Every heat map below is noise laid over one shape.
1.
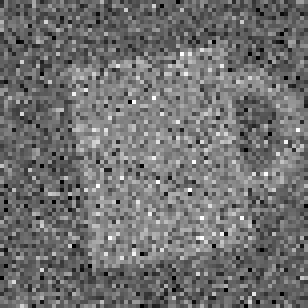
cup
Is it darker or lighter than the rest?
lighter
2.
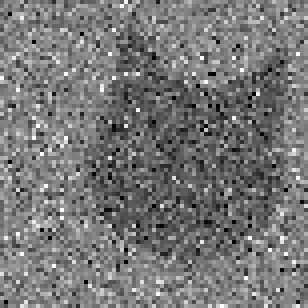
cat's head
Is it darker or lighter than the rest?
darker
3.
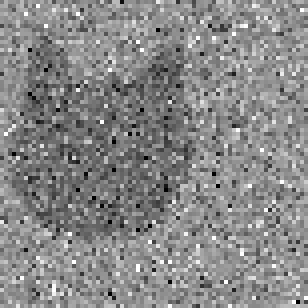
cat's head
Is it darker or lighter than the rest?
darker
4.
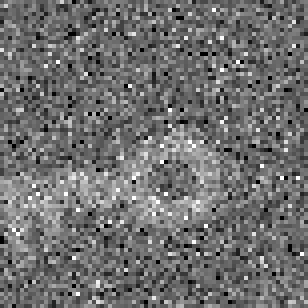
key
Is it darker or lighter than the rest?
lighter
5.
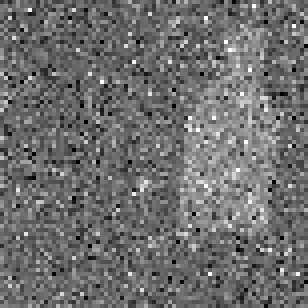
bottle
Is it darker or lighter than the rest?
lighter
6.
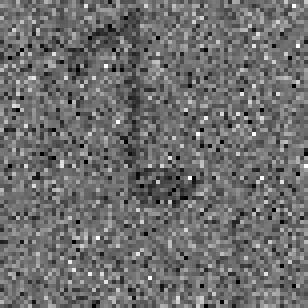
musical note
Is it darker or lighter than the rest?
darker
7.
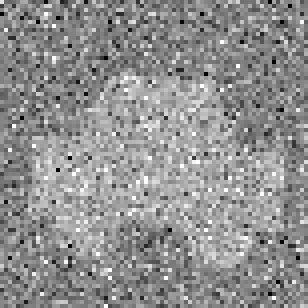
car
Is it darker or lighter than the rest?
lighter
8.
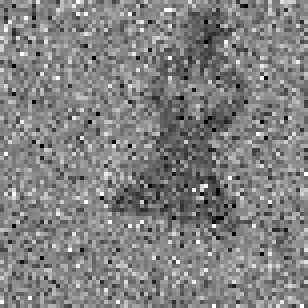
chess bishop
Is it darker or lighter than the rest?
darker
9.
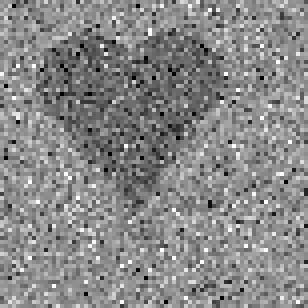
heart
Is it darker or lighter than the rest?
darker
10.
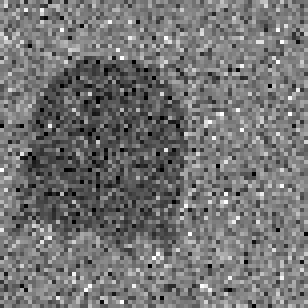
ghost
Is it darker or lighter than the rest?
darker
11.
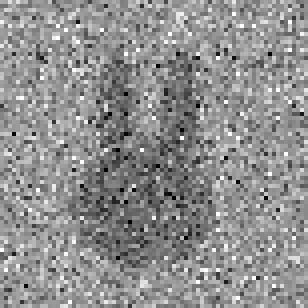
rabbit's head
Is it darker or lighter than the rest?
darker
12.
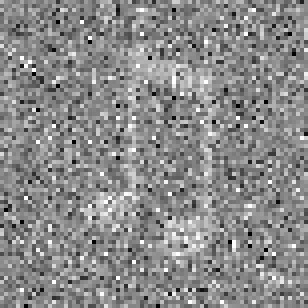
pair of musical notes
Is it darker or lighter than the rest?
lighter
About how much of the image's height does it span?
two thirds
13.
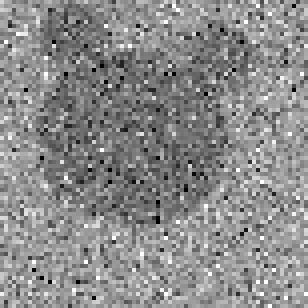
bear's head
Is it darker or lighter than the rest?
darker
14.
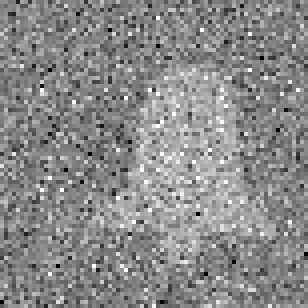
bell
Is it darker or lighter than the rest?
lighter
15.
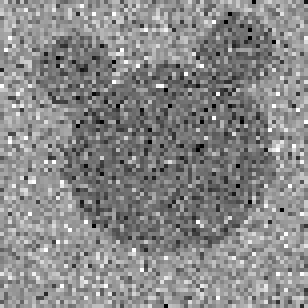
bear's head
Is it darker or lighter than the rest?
darker
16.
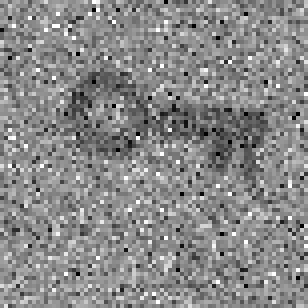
key
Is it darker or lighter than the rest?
darker
